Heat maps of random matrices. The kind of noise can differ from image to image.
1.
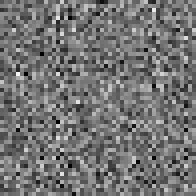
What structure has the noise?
low rank plus noise
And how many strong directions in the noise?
one
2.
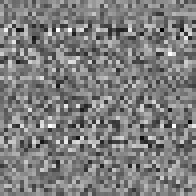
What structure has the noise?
rows of uneven size
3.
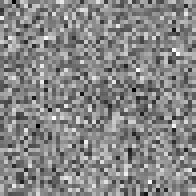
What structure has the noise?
independent entries
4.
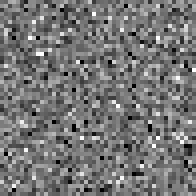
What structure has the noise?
heavy tails
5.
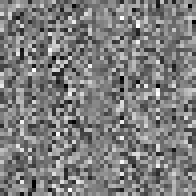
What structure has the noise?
columns of uneven size
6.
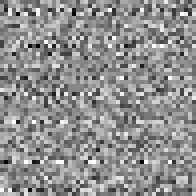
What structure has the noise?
rows of uneven size
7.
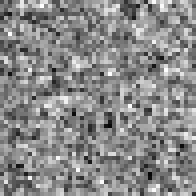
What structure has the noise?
blotchy
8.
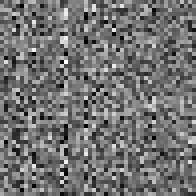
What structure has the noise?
columns of uneven size
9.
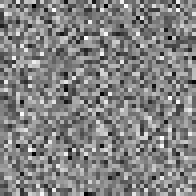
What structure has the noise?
low rank plus noise
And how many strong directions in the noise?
one
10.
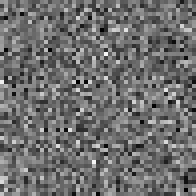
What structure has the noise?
low rank plus noise
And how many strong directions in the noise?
five to eight
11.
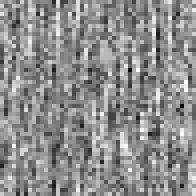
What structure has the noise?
streaked along the columns
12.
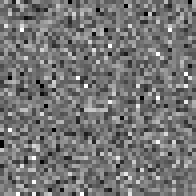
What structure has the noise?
heavy tails
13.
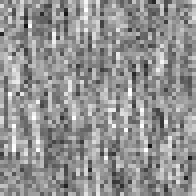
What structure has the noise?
streaked along the columns
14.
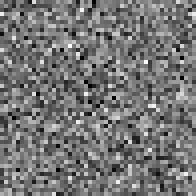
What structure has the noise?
independent entries
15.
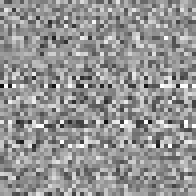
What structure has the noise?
rows of uneven size
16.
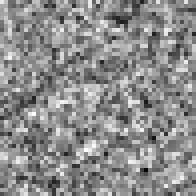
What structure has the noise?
blotchy
